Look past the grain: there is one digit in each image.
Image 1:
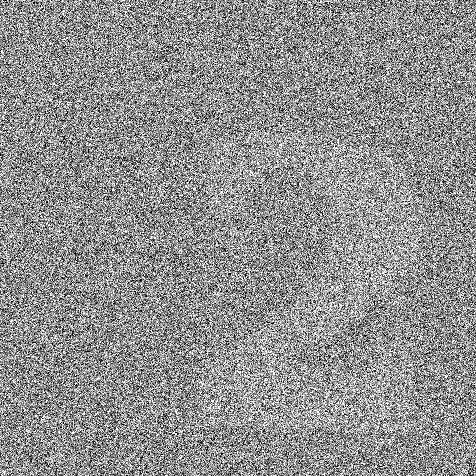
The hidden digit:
2
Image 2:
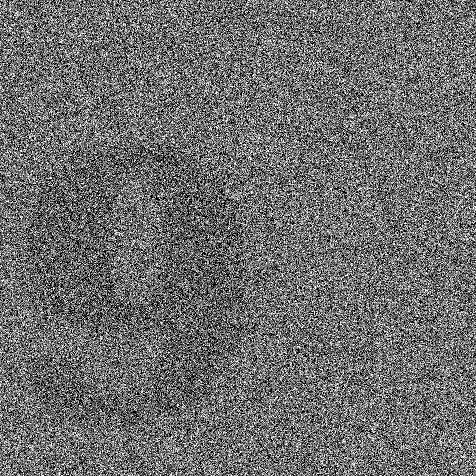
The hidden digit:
9
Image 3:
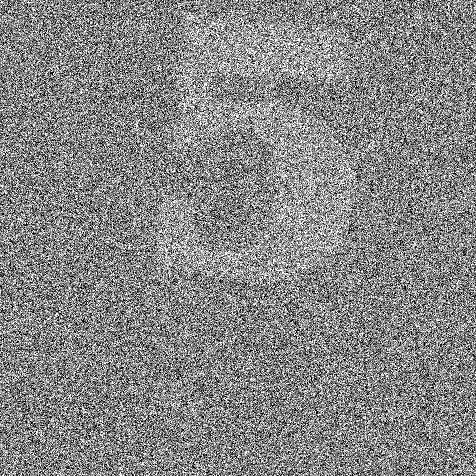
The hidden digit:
5
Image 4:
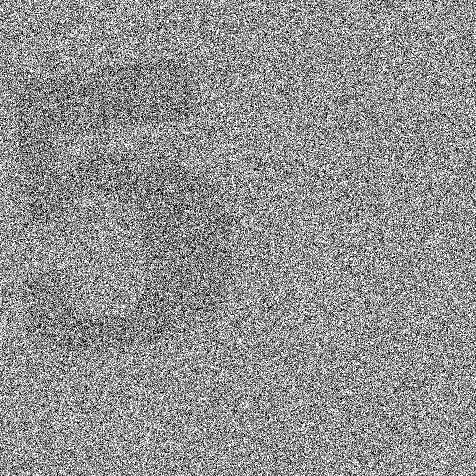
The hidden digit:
5
